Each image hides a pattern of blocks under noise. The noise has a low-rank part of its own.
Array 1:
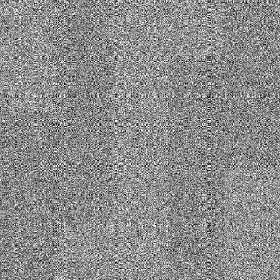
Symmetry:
the same after a half turn
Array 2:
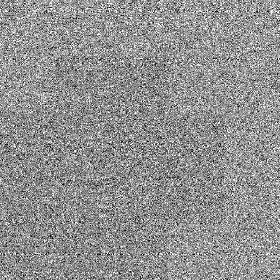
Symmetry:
mirrored about the diagonal from the bottom left
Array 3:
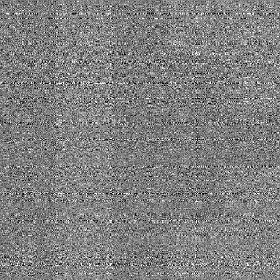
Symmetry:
top and bottom mirror each other
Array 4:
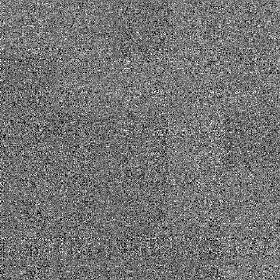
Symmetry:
mirrored about the diagonal from the bottom left
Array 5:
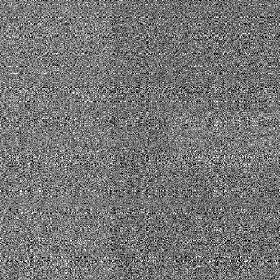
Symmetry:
top and bottom mirror each other
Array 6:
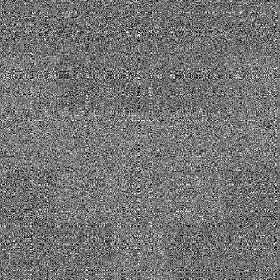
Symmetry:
left and right mirror each other
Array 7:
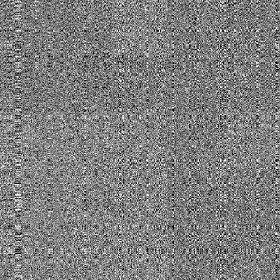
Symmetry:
mirrored about the diagonal from the bottom left
